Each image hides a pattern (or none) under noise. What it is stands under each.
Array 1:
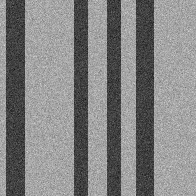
bands of columns
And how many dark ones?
4
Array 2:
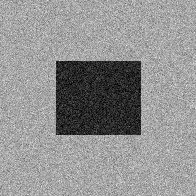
one block
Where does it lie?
centre
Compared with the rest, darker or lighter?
darker
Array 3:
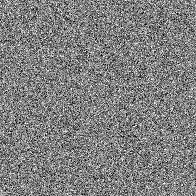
only noise
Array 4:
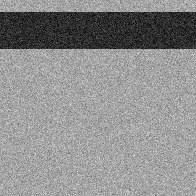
one band of rows
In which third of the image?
top
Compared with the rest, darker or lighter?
darker
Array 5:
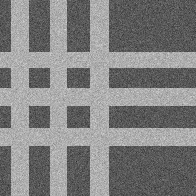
bands of rows crossing bands of columns
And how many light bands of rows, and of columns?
3 and 3
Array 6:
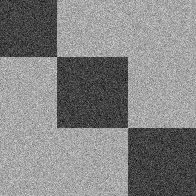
blocks along the diagonal
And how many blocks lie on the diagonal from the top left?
3
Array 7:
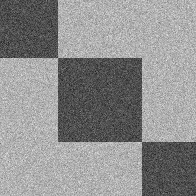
blocks along the diagonal
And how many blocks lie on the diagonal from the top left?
3
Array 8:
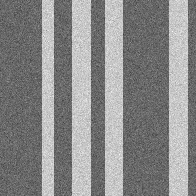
bands of columns
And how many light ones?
4
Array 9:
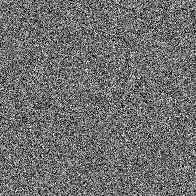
only noise
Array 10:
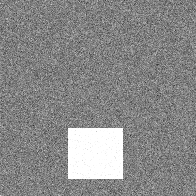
one block
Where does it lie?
bottom middle
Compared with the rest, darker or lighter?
lighter
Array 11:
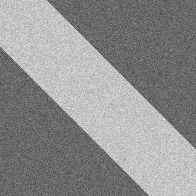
a diagonal band
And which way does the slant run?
top left to bottom right
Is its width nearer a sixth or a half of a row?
a half
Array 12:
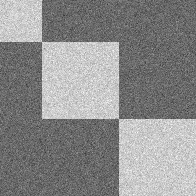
blocks along the diagonal
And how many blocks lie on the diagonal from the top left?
3
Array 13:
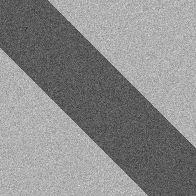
a diagonal band
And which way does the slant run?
top left to bottom right
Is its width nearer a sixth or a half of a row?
a half
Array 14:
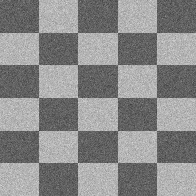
a checkerboard
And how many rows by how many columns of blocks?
6 by 5
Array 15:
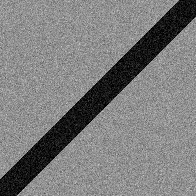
a diagonal band
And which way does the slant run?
bottom left to top right
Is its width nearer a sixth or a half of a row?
a sixth
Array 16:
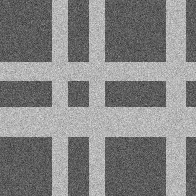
bands of rows crossing bands of columns
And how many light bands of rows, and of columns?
2 and 3
